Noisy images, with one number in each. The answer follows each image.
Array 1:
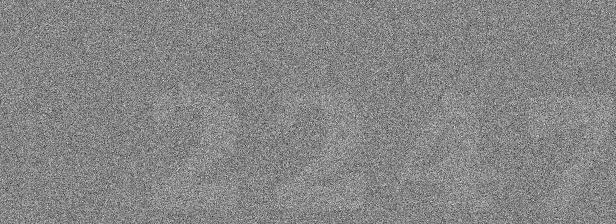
2247
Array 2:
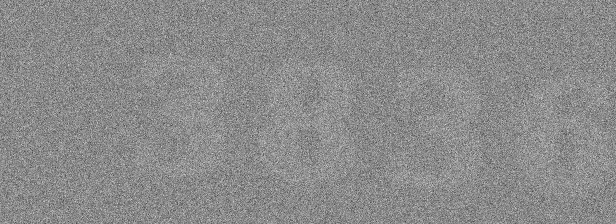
3836
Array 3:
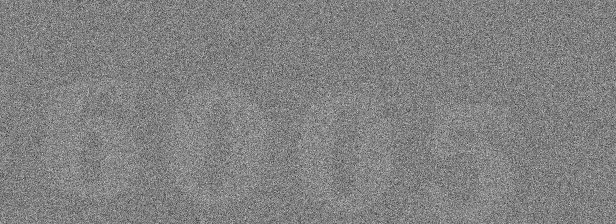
6005
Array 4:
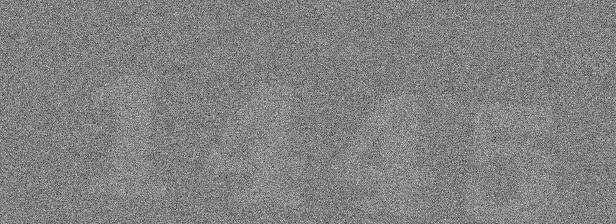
1445
